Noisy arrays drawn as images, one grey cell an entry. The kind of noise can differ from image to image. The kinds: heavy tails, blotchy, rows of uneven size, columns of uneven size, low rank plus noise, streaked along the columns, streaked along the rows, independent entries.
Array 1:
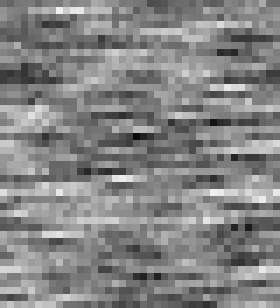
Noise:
streaked along the rows
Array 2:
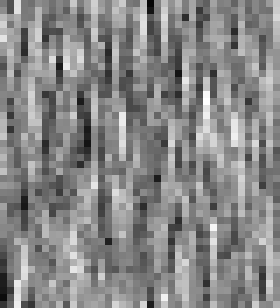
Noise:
streaked along the columns
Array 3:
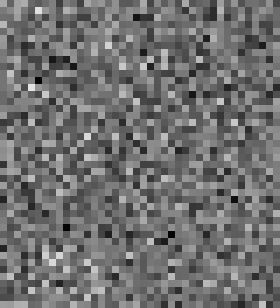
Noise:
independent entries
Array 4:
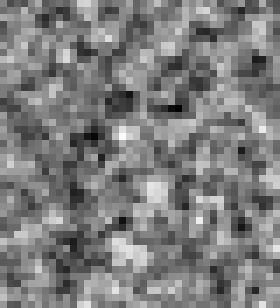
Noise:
blotchy
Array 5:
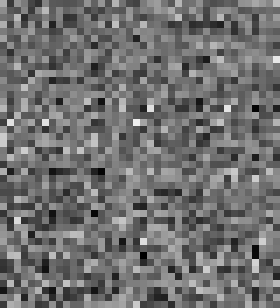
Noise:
low rank plus noise
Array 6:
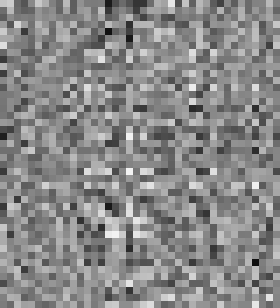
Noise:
low rank plus noise
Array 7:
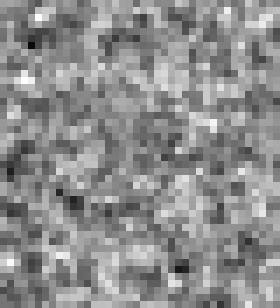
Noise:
blotchy
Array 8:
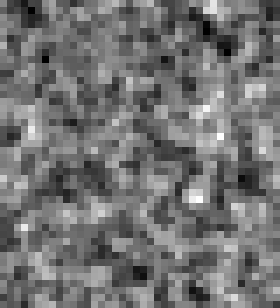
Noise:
blotchy
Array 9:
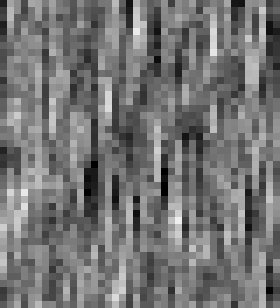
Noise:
streaked along the columns
